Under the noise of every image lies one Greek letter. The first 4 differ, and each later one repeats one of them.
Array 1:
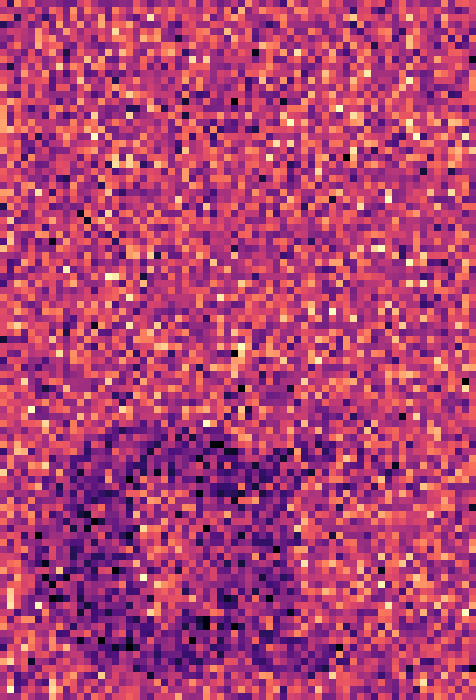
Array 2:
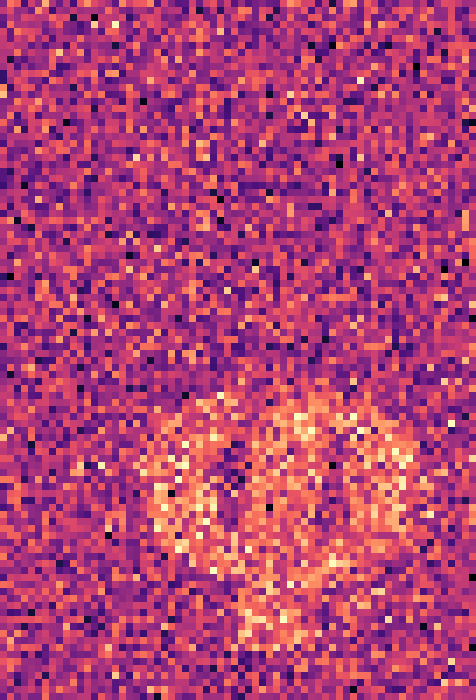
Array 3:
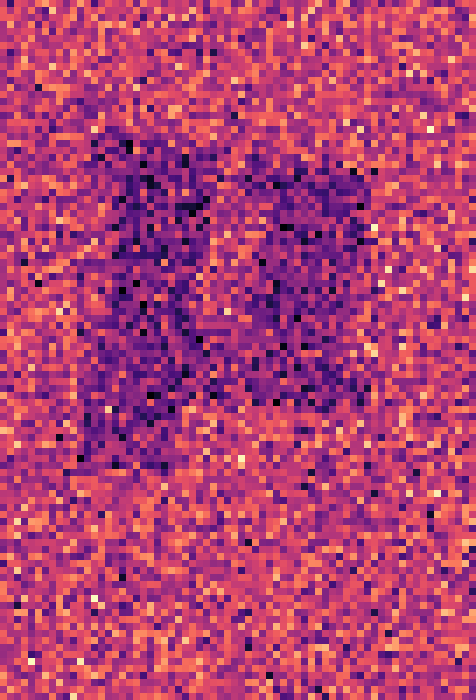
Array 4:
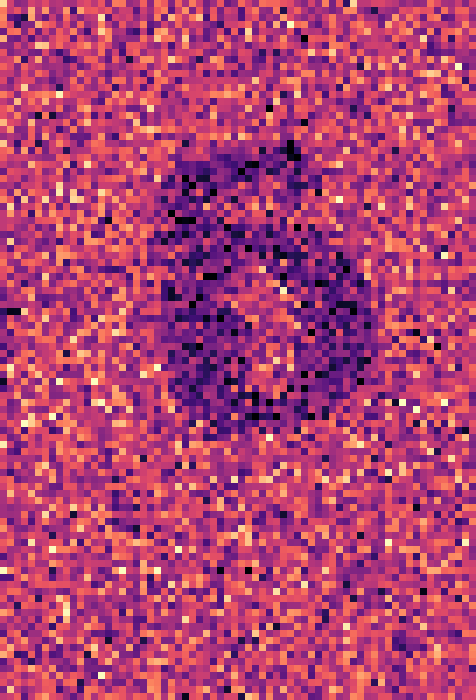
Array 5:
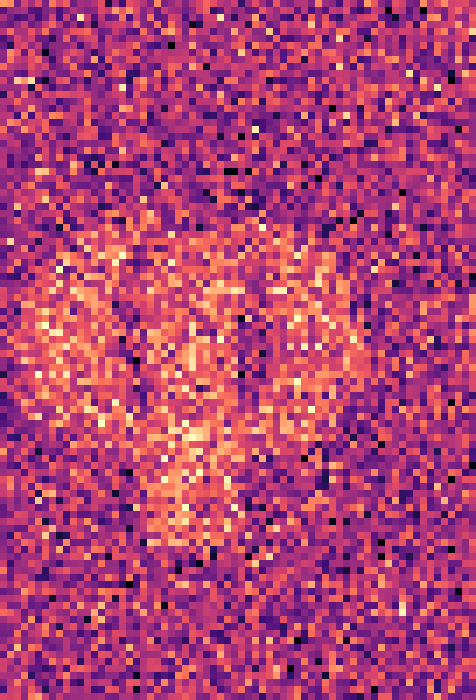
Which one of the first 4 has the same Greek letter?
2
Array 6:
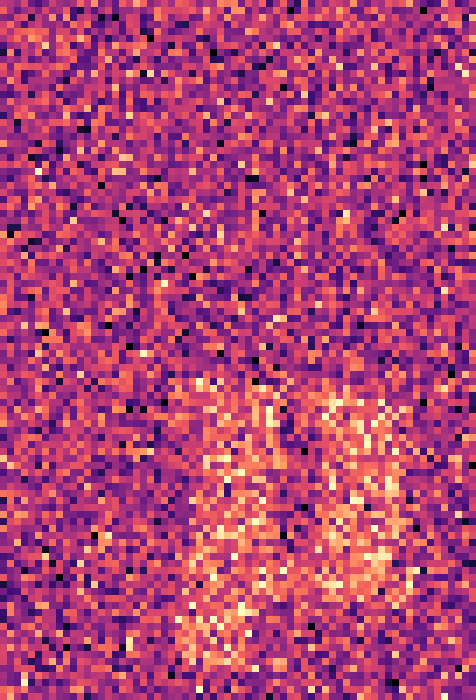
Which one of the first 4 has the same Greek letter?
3
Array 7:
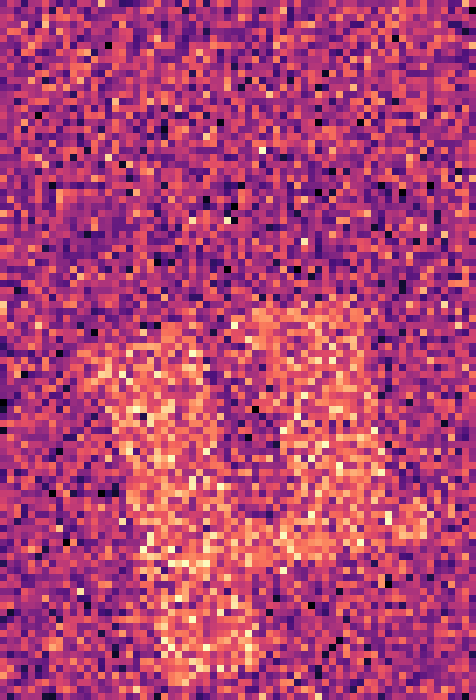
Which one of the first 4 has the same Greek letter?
3
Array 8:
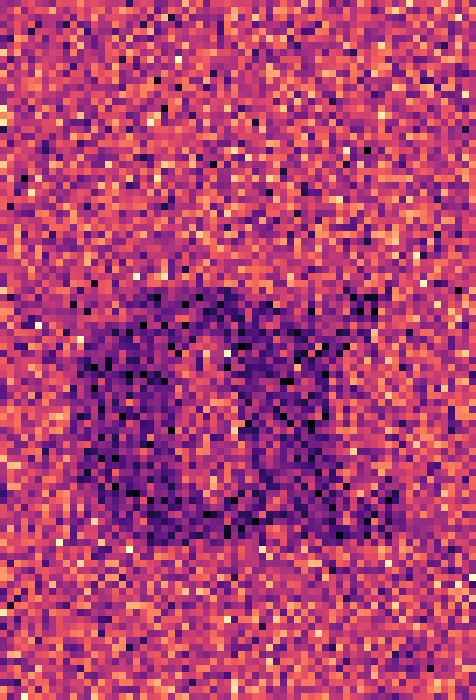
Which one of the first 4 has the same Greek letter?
1
